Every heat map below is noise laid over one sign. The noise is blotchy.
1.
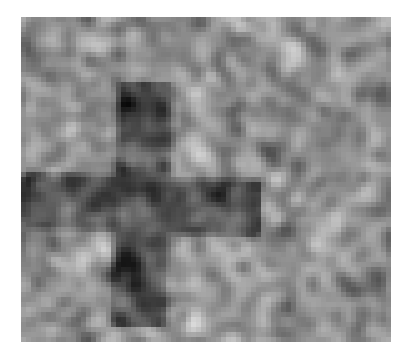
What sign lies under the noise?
plus sign
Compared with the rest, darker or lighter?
darker
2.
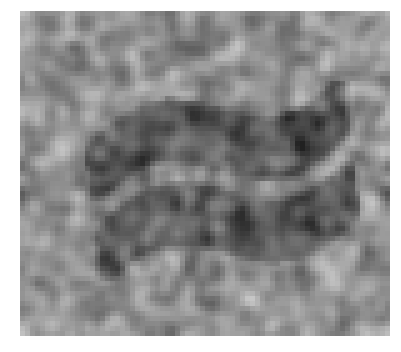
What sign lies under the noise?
approximately sign
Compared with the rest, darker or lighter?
darker
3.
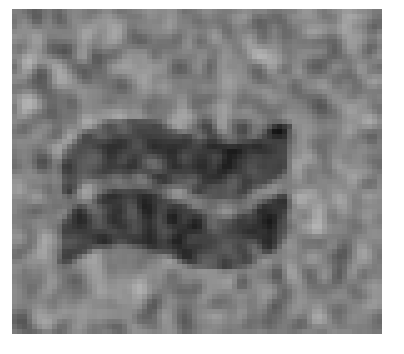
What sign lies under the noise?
approximately sign
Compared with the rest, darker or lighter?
darker
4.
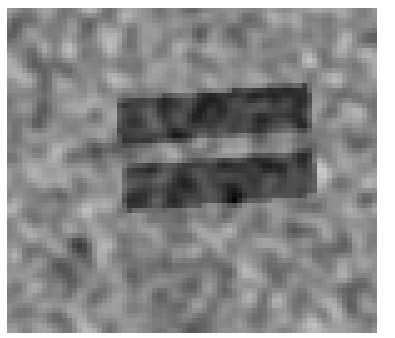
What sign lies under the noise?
equals sign
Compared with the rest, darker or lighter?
darker
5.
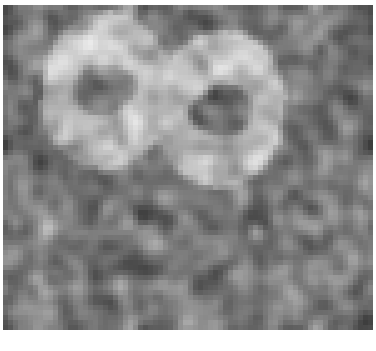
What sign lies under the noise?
infinity sign
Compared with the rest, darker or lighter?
lighter
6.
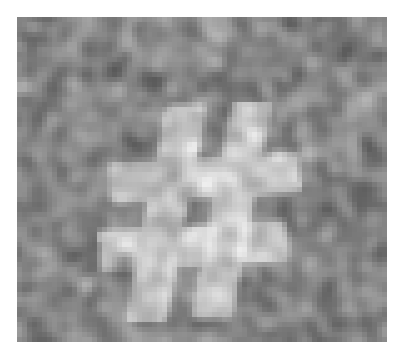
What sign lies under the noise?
hash sign
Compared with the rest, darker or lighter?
lighter
